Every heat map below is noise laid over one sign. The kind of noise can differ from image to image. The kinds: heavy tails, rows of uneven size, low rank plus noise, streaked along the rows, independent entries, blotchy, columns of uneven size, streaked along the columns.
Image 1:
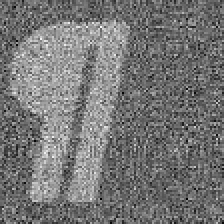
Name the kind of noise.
low rank plus noise
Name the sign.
pilcrow
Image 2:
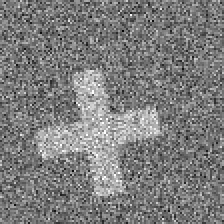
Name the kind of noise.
independent entries
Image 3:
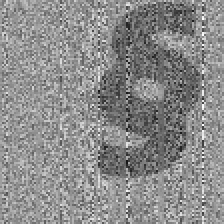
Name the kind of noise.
columns of uneven size
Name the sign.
section sign
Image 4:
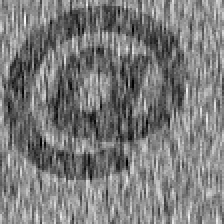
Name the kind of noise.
streaked along the columns
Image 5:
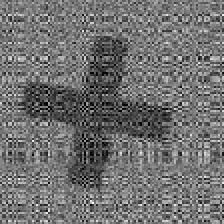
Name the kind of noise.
low rank plus noise
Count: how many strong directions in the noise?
one
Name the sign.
plus sign
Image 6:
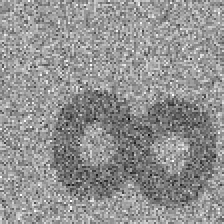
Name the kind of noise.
independent entries
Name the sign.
infinity sign
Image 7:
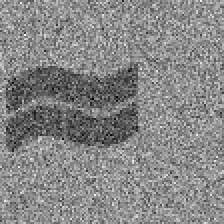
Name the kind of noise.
independent entries
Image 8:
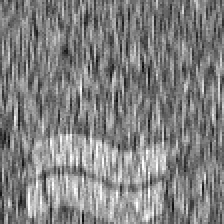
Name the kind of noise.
streaked along the columns
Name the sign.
approximately sign
